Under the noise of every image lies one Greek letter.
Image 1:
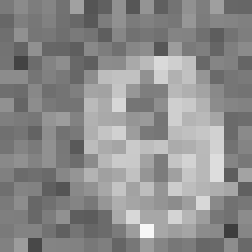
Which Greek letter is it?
theta
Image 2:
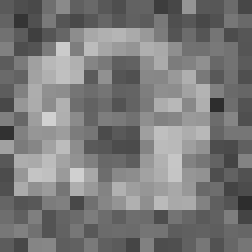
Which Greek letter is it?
omega
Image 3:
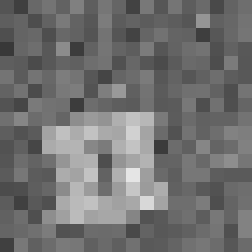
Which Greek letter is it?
pi
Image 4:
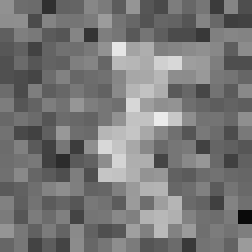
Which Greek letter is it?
xi
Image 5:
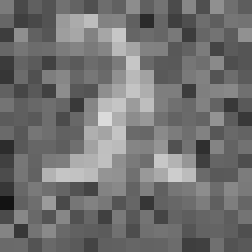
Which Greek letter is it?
lambda
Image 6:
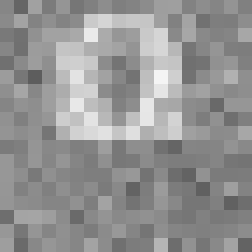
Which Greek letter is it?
omega
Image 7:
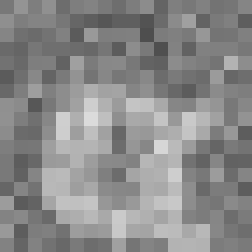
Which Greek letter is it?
alpha
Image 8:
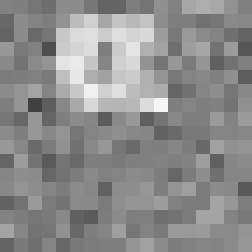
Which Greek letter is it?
alpha
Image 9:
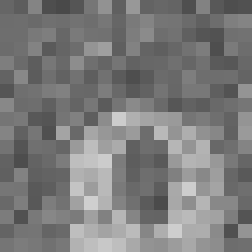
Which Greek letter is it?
omega
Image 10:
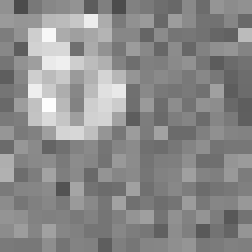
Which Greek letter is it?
delta
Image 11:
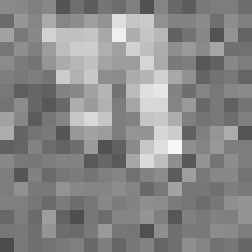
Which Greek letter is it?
eta
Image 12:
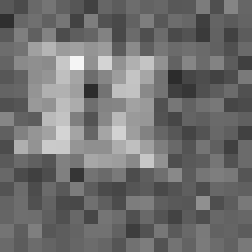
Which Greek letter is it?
pi
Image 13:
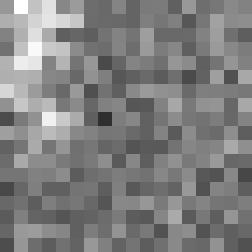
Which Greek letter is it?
xi
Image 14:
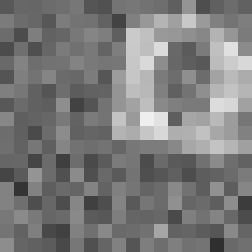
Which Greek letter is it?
omega
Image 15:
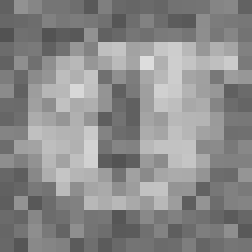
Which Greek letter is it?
sigma
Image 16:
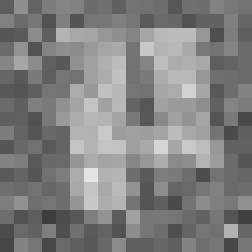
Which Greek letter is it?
mu
